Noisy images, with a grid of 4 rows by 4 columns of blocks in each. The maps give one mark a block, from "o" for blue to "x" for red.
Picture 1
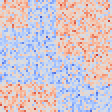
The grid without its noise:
x o x x
o o x x
o o o x
x x o o
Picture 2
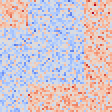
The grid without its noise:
x o o x
o o o x
o o o x
o x x x
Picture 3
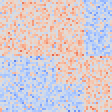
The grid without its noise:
x x x o
x x x o
o o x x
o o o x
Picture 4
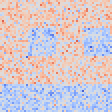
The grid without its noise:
x x x x
x o x o
x x x x
o o o o
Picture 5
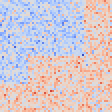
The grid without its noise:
o o o x
o o o x
o x x x
x x x x
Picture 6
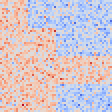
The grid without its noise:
x o o o
x x o o
x x x x
x x o o
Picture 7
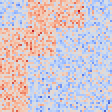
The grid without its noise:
o x x o
x x o o
x o o o
x o o o
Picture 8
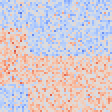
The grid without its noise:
o o o o
x o o o
x x x x
o x x x
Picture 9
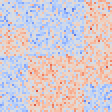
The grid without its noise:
o o o x
x o o x
o x x x
o x x o
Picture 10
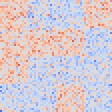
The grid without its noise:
x o o x
x x x o
x o o o
o o x o
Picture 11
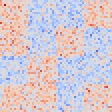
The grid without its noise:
x o o x
x o x o
o x o o
x x o x
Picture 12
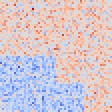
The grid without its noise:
x x x x
x x x x
o o x x
o o o x
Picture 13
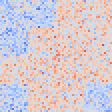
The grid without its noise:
o o x x
o x x x
x x x x
o x x o
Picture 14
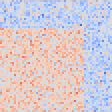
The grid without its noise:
o o o o
x x x o
x x x o
x x x o
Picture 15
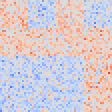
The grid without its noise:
x o x o
x x x x
o o o x
o o o x
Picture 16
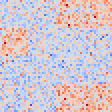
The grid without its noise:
o o x x
x o o o
o o o o
o o x x
